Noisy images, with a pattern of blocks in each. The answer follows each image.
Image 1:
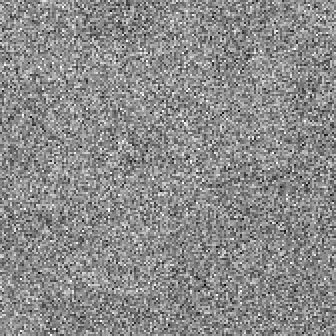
mirrored about the diagonal from the top left
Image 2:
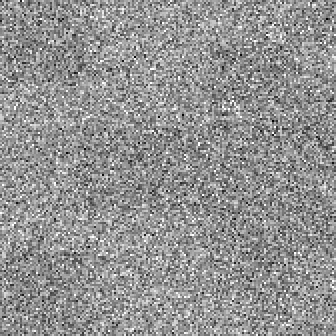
top and bottom mirror each other
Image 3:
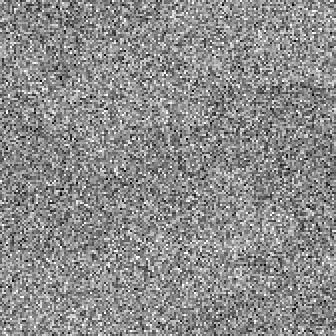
the same after a half turn
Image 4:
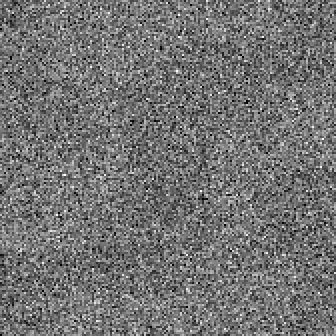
the same after a half turn
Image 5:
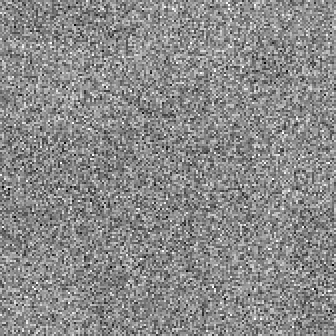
mirrored about the diagonal from the bottom left
